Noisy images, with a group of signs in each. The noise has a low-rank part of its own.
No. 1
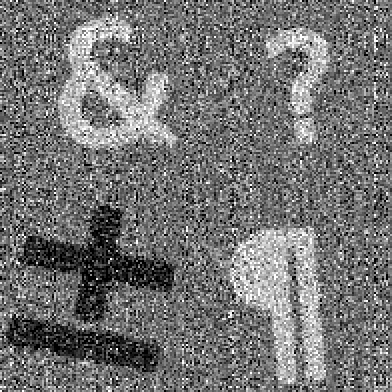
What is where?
top left: light ampersand; top right: light question mark; bottom left: dark plus-minus sign; bottom right: light pilcrow
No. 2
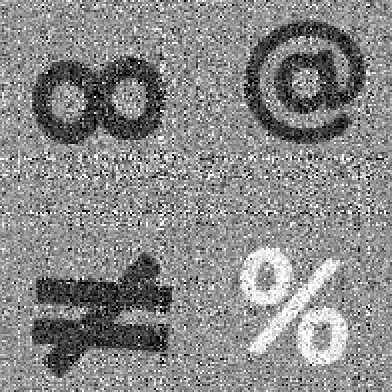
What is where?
top left: dark infinity sign; top right: dark at sign; bottom left: dark not-equal sign; bottom right: light percent sign
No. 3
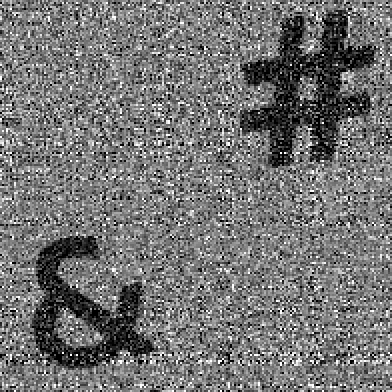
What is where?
top right: dark hash sign; bottom left: dark ampersand
